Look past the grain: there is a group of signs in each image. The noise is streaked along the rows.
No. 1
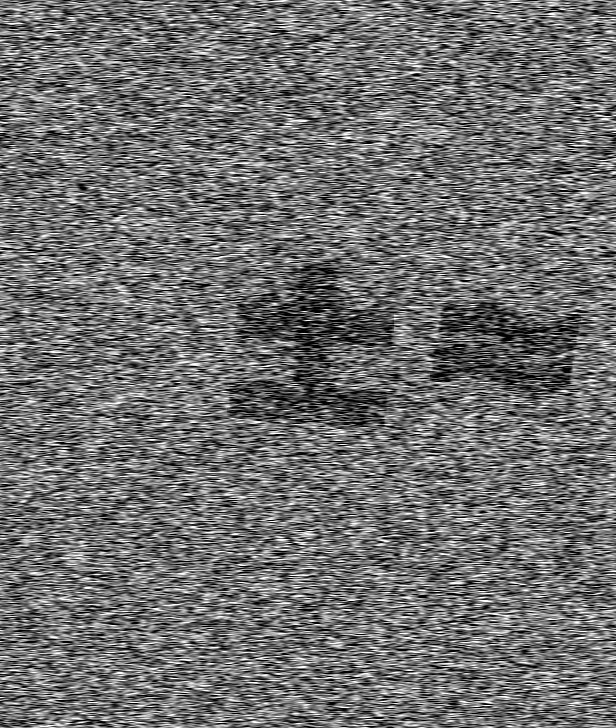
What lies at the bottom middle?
nothing
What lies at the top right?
nothing
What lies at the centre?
plus-minus sign
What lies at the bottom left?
nothing
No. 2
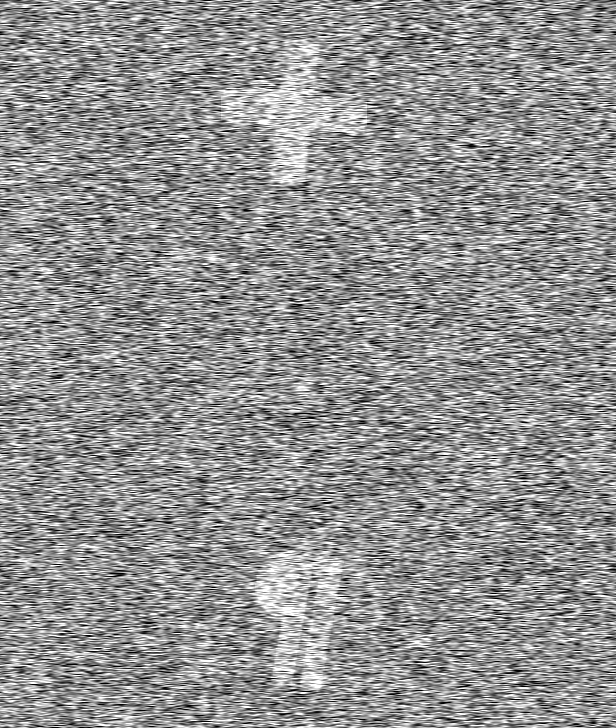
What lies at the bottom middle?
pilcrow
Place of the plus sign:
top middle
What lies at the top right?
nothing
